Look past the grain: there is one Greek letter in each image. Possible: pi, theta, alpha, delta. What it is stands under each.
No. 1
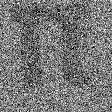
dark pi
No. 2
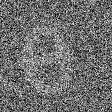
light theta
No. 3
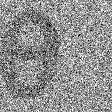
dark theta
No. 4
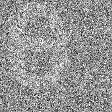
light theta
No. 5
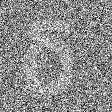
light delta
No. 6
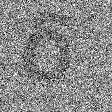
dark delta
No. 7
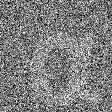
light alpha
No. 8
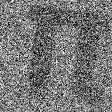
dark pi
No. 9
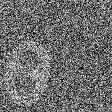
light theta
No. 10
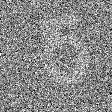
light delta
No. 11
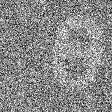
light theta
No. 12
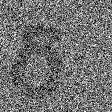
dark delta
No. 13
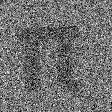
dark pi
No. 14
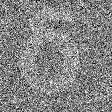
light delta
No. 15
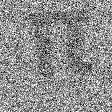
dark pi
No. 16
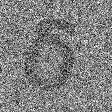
dark delta
